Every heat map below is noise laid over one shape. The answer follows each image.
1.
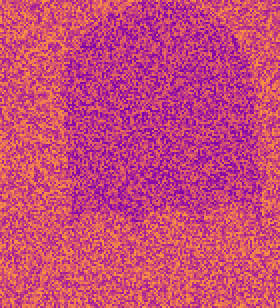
ghost
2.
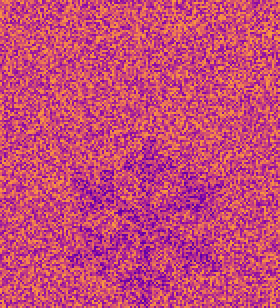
snowflake
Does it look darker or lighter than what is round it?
darker
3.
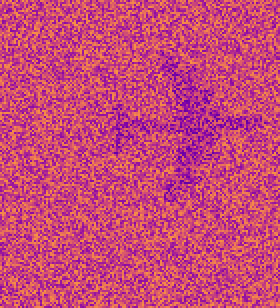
airplane
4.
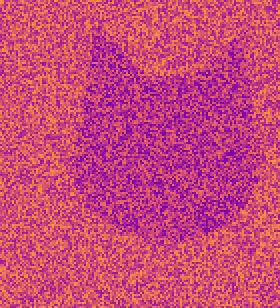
cat's head
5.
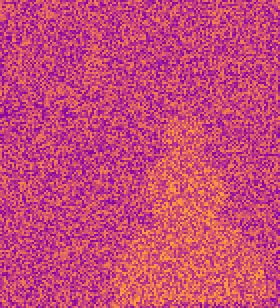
chess pawn
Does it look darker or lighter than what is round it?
lighter
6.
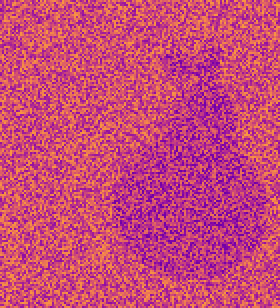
pear
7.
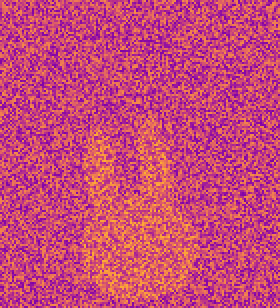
rabbit's head
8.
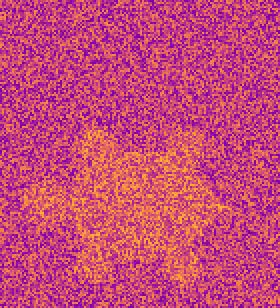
turtle
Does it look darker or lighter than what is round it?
lighter
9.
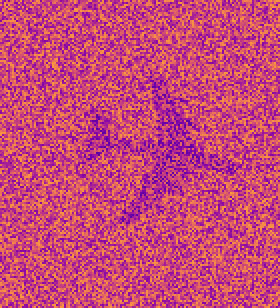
airplane
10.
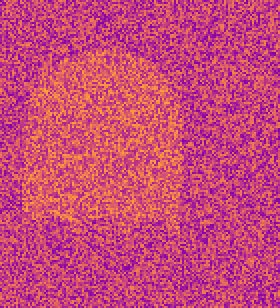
ghost
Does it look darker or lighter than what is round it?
lighter
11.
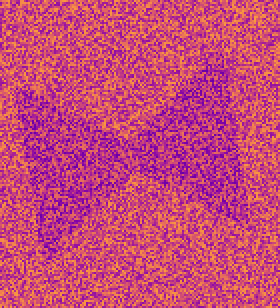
bow tie
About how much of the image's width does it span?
nearly all
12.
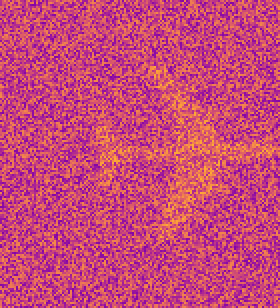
airplane
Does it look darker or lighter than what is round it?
lighter
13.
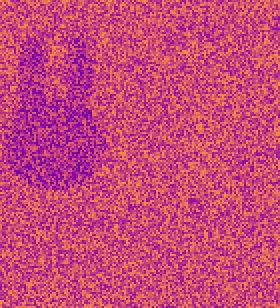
rabbit's head
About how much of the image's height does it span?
half
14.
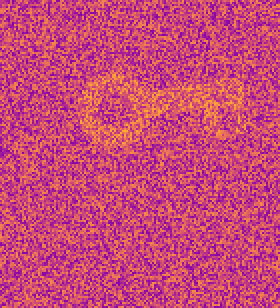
key
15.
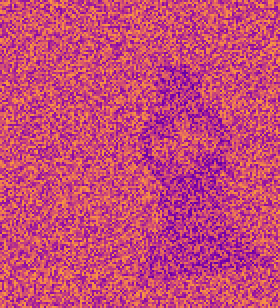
chess bishop
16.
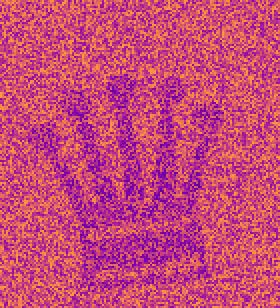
chess queen
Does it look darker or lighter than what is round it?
darker
